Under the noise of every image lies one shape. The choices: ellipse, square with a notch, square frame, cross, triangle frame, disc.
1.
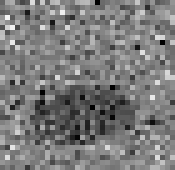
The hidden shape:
ellipse
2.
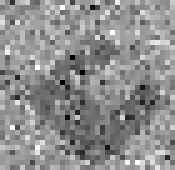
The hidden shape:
square with a notch
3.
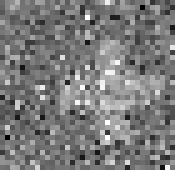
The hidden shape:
cross
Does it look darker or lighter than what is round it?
lighter
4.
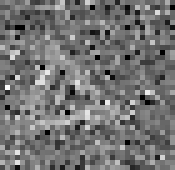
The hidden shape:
triangle frame
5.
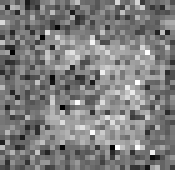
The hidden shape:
square with a notch
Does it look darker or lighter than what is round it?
lighter
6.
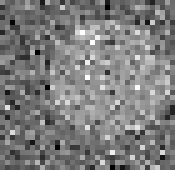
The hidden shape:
disc
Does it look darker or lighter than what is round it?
lighter
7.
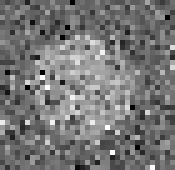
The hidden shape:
disc
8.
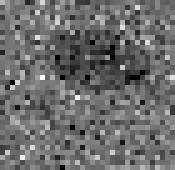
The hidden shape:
ellipse
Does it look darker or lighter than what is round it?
darker
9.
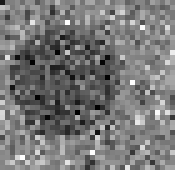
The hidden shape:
disc
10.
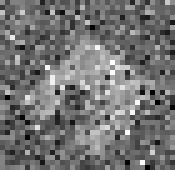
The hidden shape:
square with a notch
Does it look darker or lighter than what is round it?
lighter
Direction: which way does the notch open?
down and left
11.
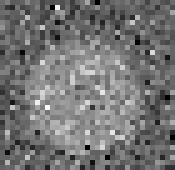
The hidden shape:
disc
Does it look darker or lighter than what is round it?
lighter
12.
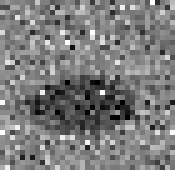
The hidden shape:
ellipse
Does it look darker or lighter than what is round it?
darker
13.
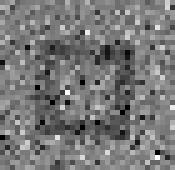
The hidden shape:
square frame
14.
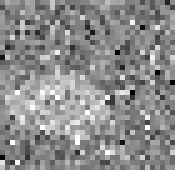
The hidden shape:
ellipse
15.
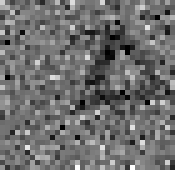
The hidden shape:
triangle frame
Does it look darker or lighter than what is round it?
darker
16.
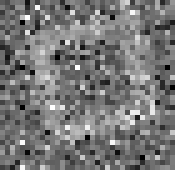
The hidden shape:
square frame
